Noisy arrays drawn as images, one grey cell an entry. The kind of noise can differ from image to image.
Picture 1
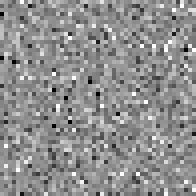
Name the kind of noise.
heavy tails
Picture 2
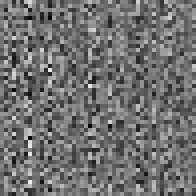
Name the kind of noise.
columns of uneven size
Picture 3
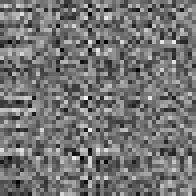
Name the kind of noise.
low rank plus noise
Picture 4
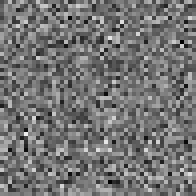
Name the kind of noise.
low rank plus noise
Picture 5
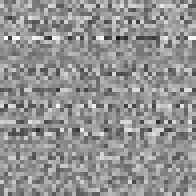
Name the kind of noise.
rows of uneven size
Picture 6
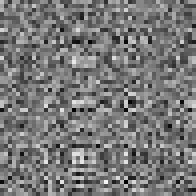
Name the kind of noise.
low rank plus noise
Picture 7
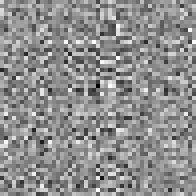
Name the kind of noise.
low rank plus noise
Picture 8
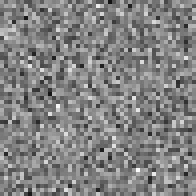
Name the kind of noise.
independent entries
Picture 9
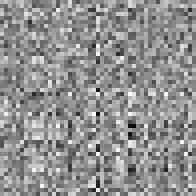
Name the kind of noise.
low rank plus noise
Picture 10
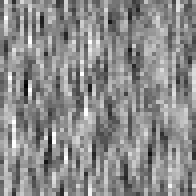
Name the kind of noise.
streaked along the columns
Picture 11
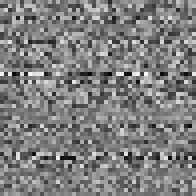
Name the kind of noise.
rows of uneven size
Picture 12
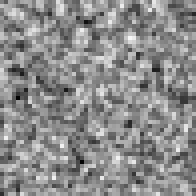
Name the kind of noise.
blotchy
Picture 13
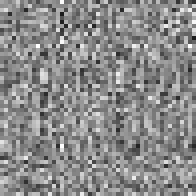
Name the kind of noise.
low rank plus noise
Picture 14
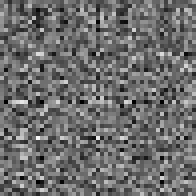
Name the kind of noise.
low rank plus noise
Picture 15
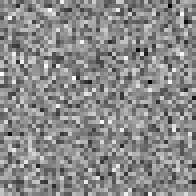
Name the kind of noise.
independent entries
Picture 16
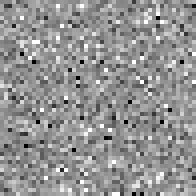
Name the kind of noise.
heavy tails
